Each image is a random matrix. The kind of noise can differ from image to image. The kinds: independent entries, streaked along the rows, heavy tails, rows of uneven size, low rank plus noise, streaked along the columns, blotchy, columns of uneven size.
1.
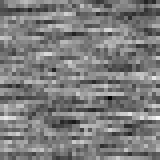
streaked along the rows
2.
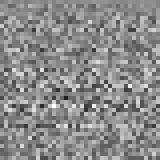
rows of uneven size
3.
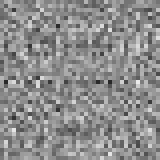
low rank plus noise
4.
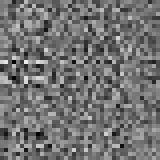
low rank plus noise
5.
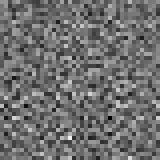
low rank plus noise
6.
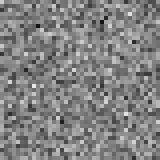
independent entries
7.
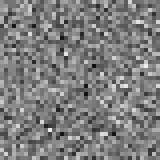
independent entries
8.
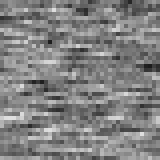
streaked along the rows
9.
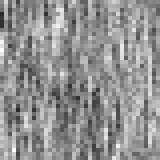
streaked along the columns
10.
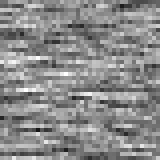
streaked along the rows
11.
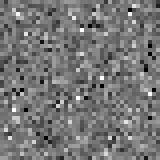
heavy tails
